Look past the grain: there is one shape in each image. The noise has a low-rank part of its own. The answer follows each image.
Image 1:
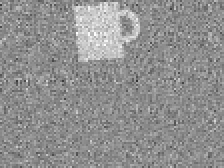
cup
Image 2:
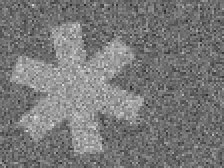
asterisk
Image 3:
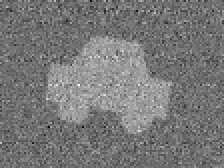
car
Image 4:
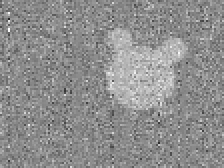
bear's head
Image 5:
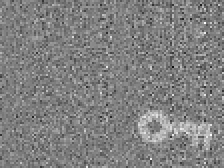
key
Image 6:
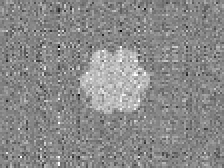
flower
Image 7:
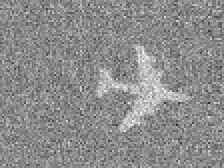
airplane
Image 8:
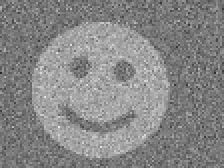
smiling face
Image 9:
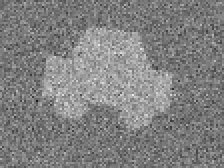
car
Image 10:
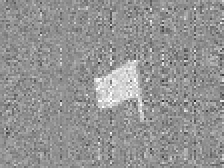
flag
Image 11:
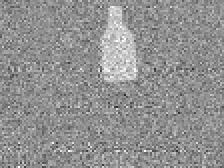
bottle
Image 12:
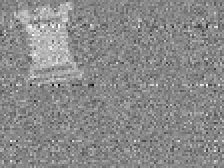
chess rook
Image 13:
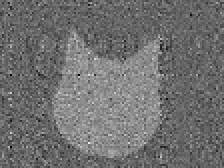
cat's head
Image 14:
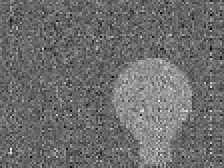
light bulb
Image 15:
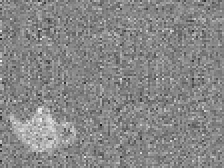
teapot
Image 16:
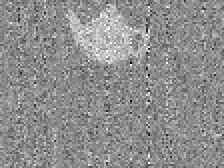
teapot
